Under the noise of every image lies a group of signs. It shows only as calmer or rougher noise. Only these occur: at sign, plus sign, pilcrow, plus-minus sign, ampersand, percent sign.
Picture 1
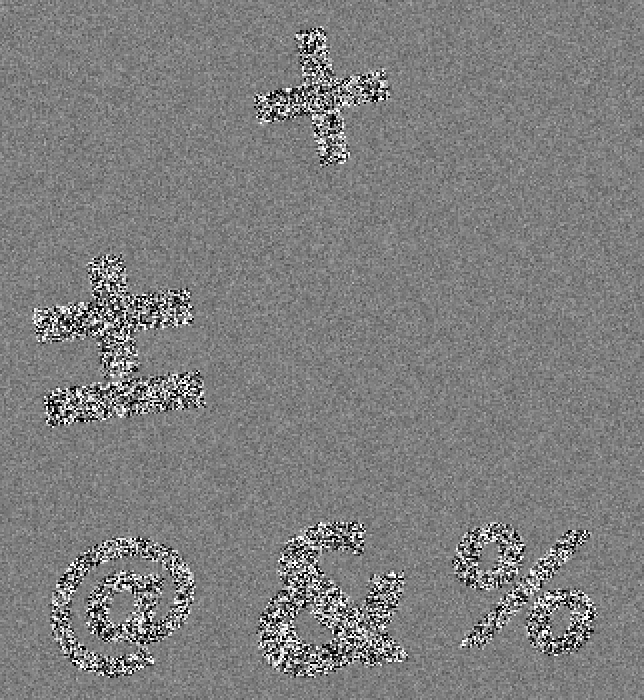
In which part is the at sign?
bottom left
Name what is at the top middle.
plus sign
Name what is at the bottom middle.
ampersand
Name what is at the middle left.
plus-minus sign
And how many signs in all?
5
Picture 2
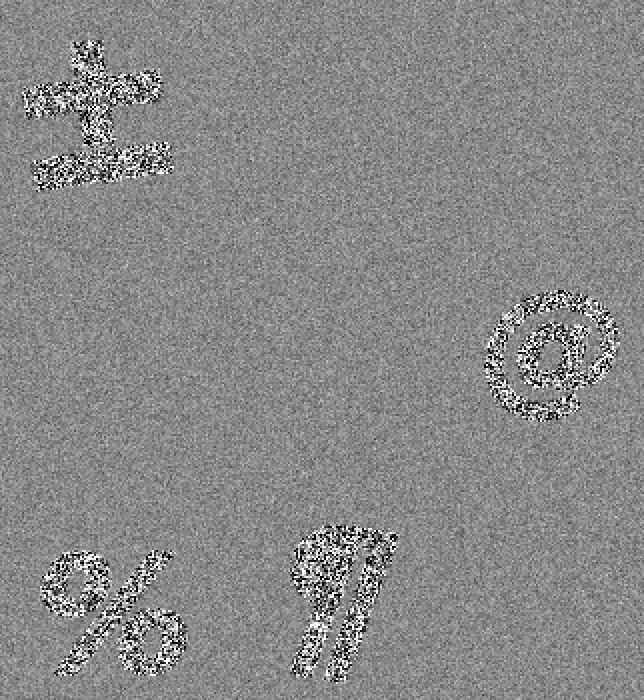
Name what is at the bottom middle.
pilcrow
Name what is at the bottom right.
nothing
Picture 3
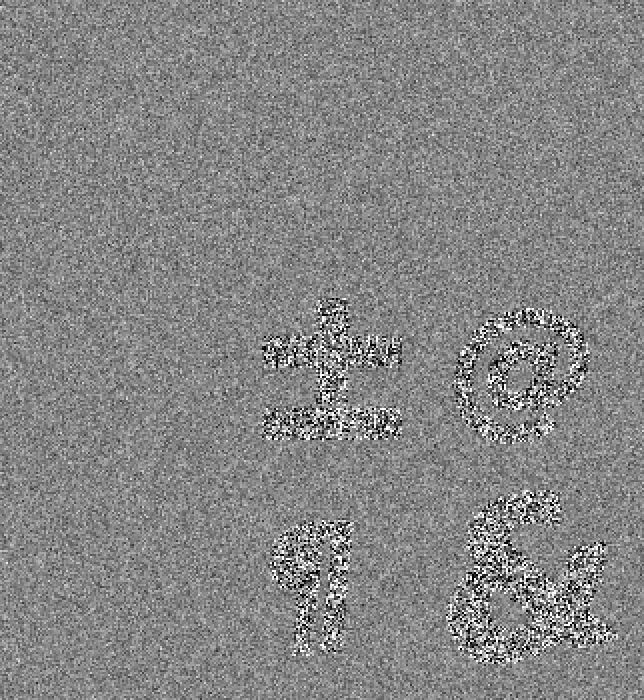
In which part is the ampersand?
bottom right
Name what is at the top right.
nothing
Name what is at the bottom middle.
pilcrow
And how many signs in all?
4
